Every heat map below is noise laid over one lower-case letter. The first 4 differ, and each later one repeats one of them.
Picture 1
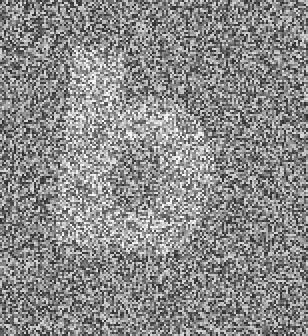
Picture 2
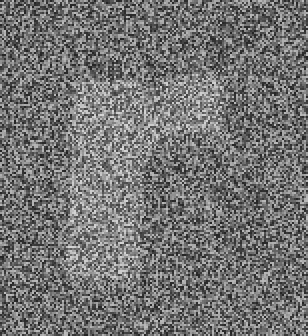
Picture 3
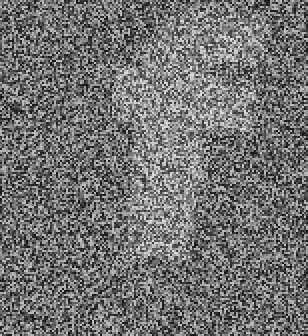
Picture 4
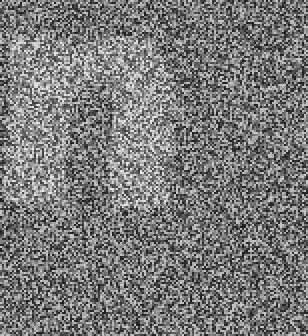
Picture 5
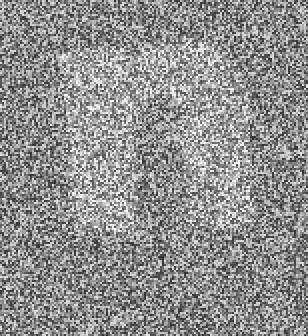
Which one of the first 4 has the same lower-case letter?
4
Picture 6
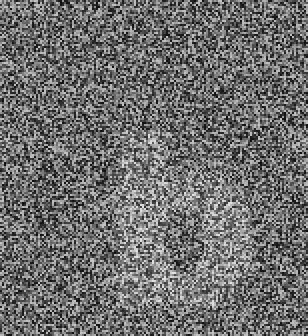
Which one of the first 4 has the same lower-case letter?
1
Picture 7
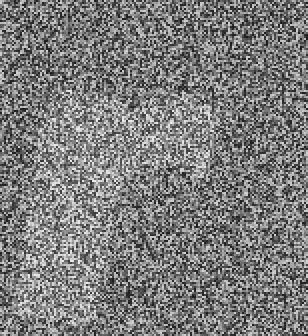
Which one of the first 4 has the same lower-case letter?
2
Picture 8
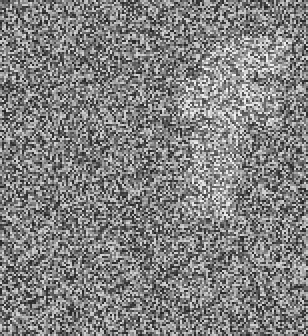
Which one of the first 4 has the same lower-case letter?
3
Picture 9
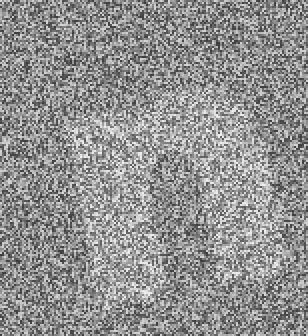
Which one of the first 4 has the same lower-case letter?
4
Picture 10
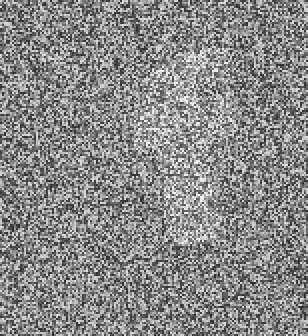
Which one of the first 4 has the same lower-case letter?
3
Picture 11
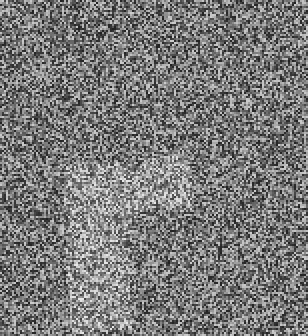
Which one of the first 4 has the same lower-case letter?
2
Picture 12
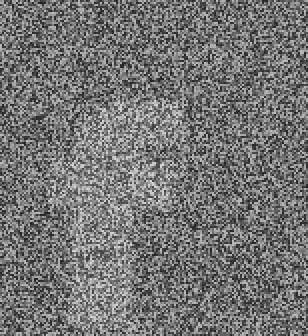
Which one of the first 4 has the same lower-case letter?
3
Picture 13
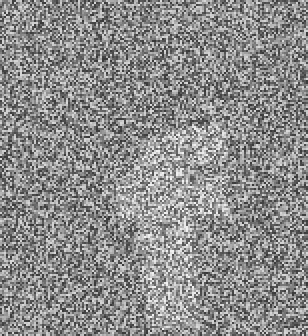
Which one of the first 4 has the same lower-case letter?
3
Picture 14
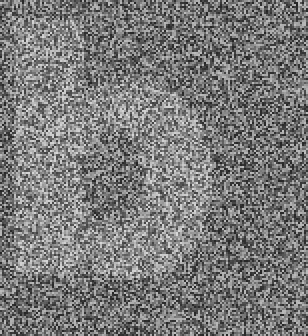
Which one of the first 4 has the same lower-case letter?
1
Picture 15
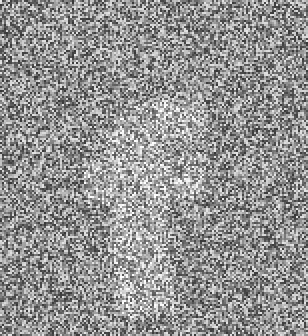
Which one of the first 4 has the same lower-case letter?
3
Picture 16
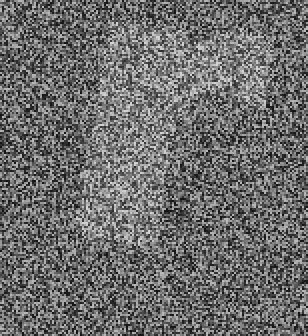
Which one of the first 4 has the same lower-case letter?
2
